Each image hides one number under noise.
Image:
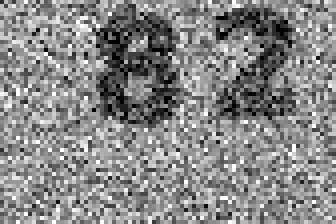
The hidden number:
82
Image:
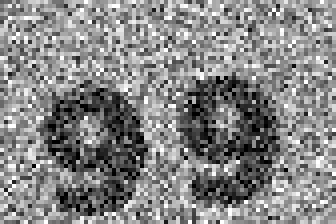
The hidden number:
99
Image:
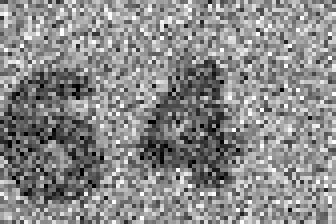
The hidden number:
64
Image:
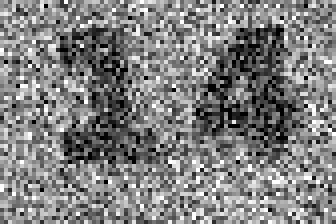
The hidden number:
14
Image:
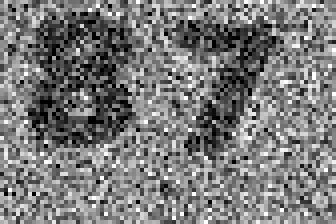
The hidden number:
87
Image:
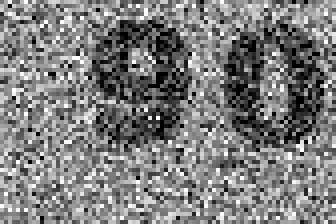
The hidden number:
90
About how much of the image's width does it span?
two thirds
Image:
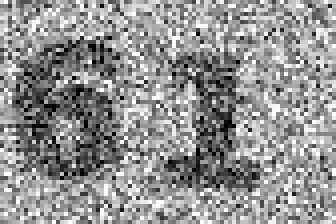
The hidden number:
61
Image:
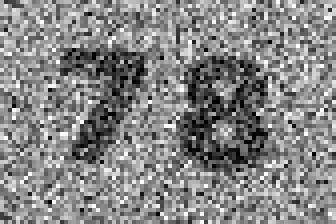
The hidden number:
78
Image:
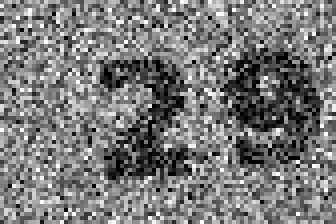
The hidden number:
29
